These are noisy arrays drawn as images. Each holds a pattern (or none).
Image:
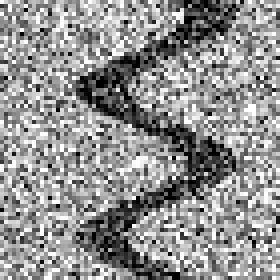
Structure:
a wavy band
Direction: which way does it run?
top to bottom
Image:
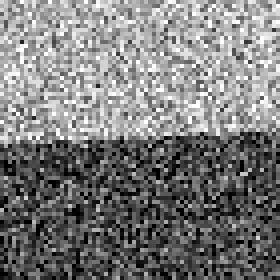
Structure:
a sharp edge
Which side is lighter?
top
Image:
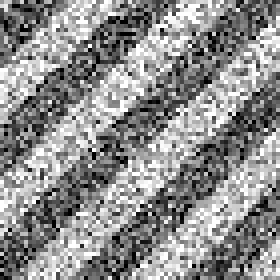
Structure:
diagonal stripes
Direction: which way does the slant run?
bottom left to top right
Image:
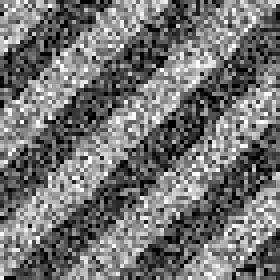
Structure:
diagonal stripes
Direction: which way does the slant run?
bottom left to top right
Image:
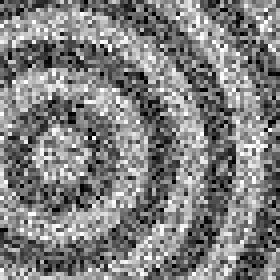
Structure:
rings round one point
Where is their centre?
middle left
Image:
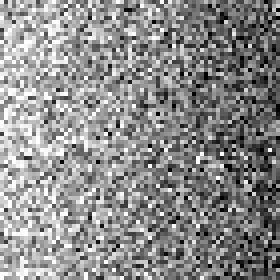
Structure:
a smooth slope
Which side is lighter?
left
